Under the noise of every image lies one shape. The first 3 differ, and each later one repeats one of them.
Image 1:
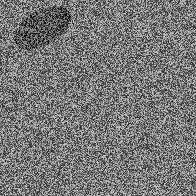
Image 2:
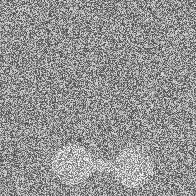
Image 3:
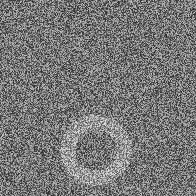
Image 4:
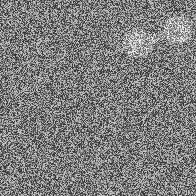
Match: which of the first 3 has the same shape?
2
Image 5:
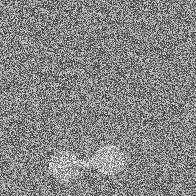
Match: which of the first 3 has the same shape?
2
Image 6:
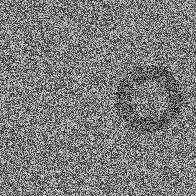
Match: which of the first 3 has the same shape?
3
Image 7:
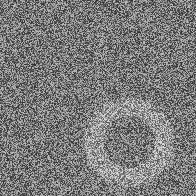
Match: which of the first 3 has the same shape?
3
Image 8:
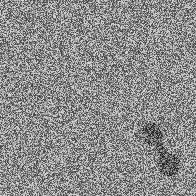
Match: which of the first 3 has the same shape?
2
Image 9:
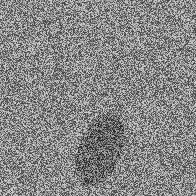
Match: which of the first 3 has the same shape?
1
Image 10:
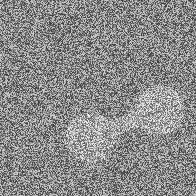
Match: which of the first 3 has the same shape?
2
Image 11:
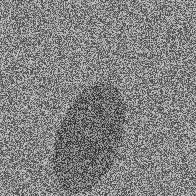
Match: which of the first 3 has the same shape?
1
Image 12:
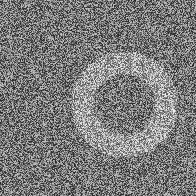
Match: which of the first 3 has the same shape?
3
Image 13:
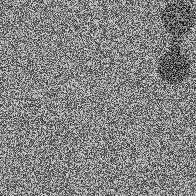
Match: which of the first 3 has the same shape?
2
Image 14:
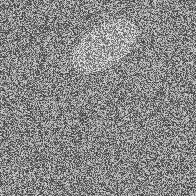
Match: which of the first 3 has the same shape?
1
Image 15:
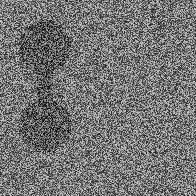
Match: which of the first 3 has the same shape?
2
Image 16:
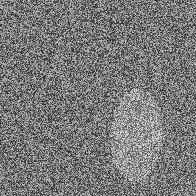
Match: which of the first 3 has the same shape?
1
